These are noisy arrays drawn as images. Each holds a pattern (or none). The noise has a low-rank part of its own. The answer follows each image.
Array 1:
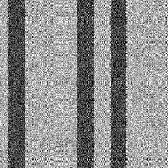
bands of columns
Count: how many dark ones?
3
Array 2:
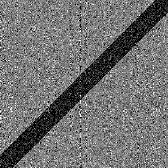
a diagonal band
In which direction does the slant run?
bottom left to top right
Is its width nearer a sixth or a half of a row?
a sixth
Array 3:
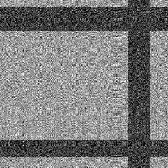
bands of rows crossing bands of columns
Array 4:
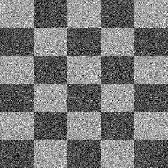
a checkerboard
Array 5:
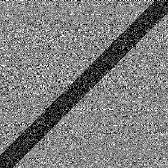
a diagonal band
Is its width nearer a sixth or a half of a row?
a sixth
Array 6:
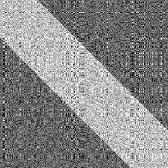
a diagonal band
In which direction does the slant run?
top left to bottom right
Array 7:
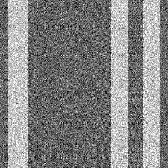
bands of columns
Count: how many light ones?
3
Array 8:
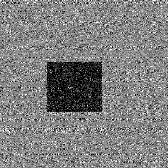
one block
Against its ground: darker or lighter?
darker
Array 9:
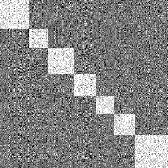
blocks along the diagonal
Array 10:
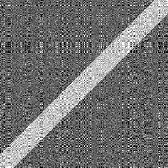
a diagonal band
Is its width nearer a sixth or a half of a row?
a sixth
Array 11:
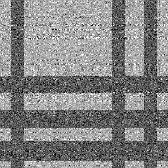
bands of rows crossing bands of columns
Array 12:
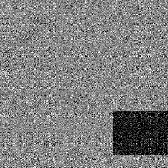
one block
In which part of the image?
bottom right
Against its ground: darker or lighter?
darker
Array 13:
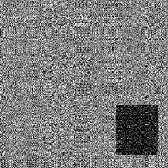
one block
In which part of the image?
bottom right
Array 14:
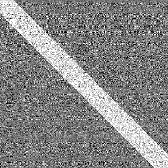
a diagonal band
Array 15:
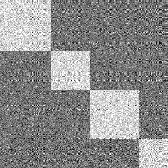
blocks along the diagonal
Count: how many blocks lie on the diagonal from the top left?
4
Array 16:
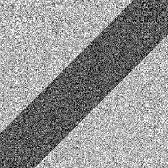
a diagonal band
